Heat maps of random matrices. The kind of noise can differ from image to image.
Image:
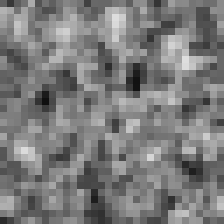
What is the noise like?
blotchy
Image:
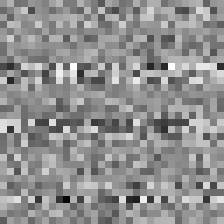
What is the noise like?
rows of uneven size
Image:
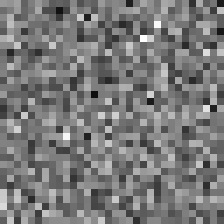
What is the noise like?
independent entries
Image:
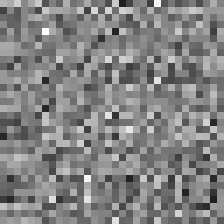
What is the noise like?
low rank plus noise
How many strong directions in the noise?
two
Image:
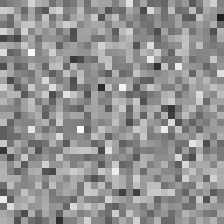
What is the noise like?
independent entries
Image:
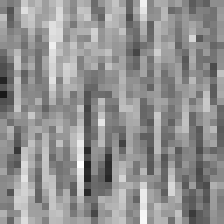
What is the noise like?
streaked along the columns
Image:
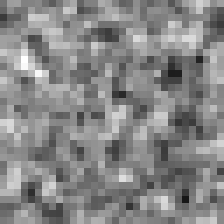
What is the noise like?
blotchy
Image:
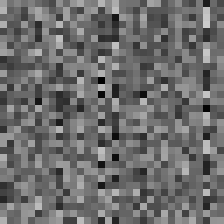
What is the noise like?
columns of uneven size
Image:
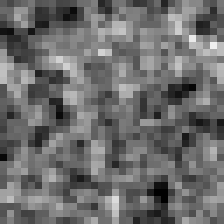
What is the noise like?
blotchy
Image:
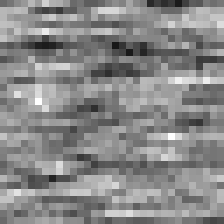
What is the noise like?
streaked along the rows
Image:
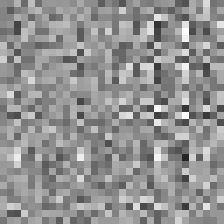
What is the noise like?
low rank plus noise
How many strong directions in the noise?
one
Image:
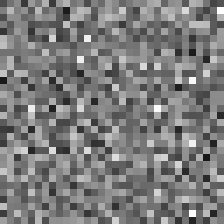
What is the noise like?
low rank plus noise
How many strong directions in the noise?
three or four
